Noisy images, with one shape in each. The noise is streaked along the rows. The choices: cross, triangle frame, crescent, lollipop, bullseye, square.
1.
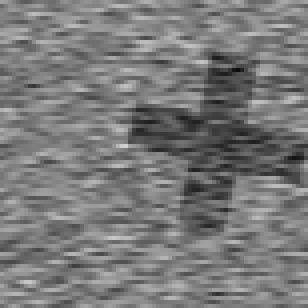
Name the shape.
cross
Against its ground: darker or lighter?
darker
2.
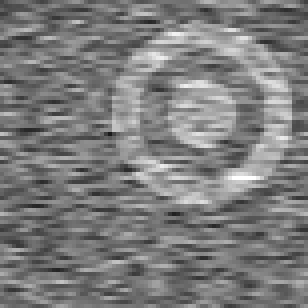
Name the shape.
bullseye
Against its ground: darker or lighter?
lighter
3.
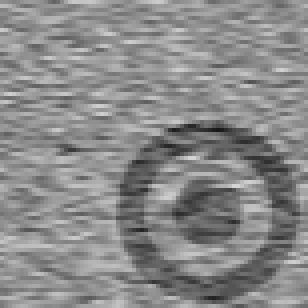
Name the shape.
bullseye
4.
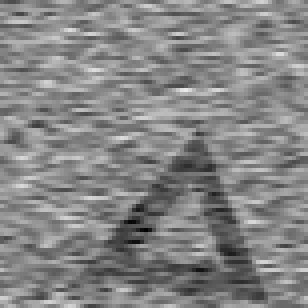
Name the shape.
triangle frame
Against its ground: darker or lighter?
darker
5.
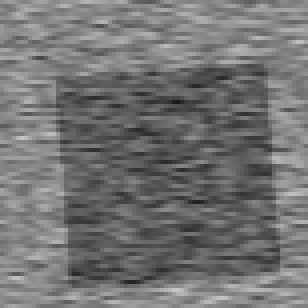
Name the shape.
square
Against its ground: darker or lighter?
darker
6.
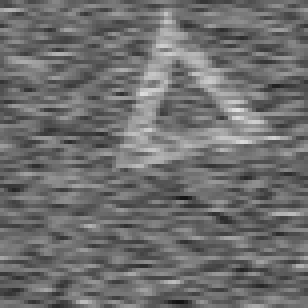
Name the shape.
triangle frame
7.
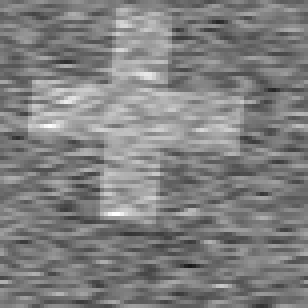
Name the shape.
cross
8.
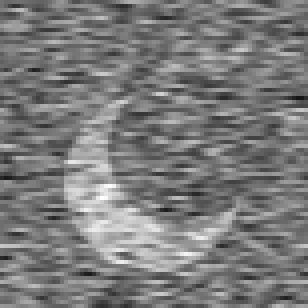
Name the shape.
crescent
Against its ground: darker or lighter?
lighter
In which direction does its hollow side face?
up and right
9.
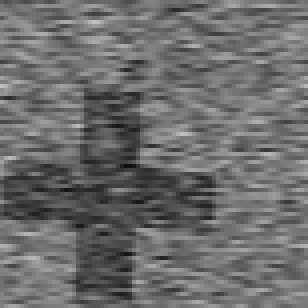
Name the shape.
cross
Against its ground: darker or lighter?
darker
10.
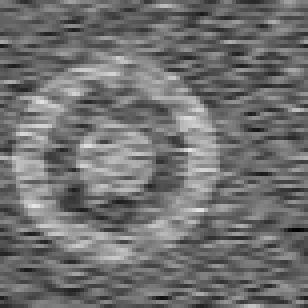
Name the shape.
bullseye
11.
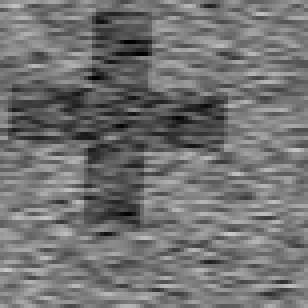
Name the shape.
cross
